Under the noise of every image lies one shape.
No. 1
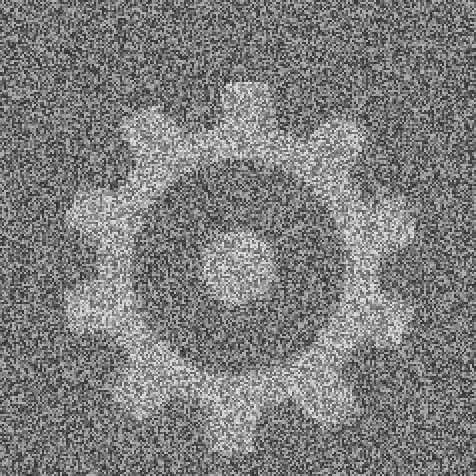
gear
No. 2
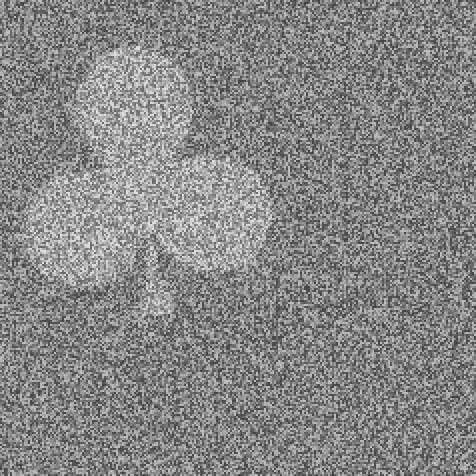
club
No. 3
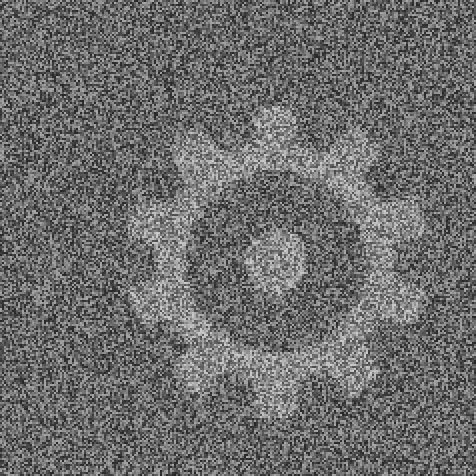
gear
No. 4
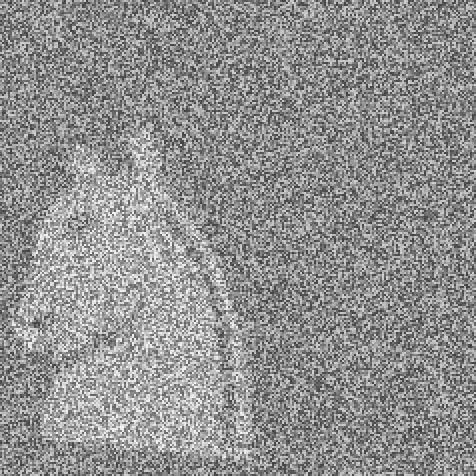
chess knight
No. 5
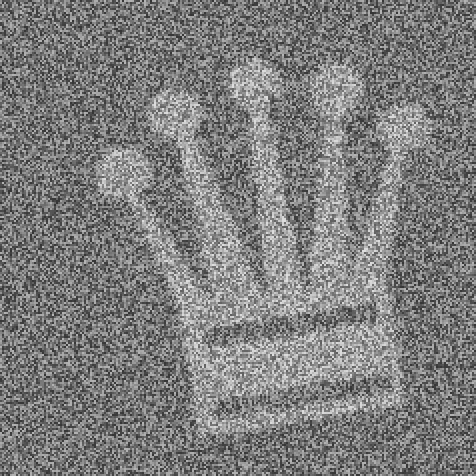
chess queen
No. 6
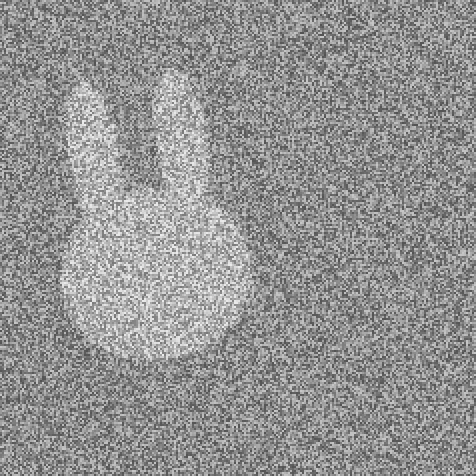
rabbit's head
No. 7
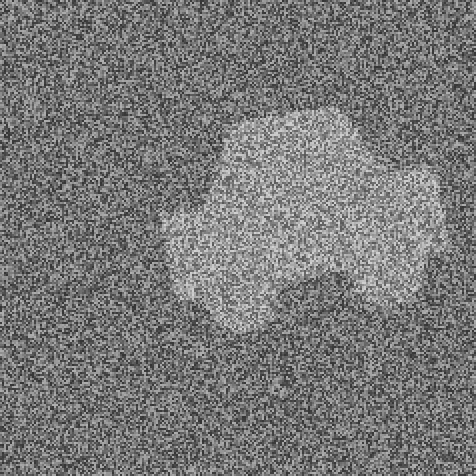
car
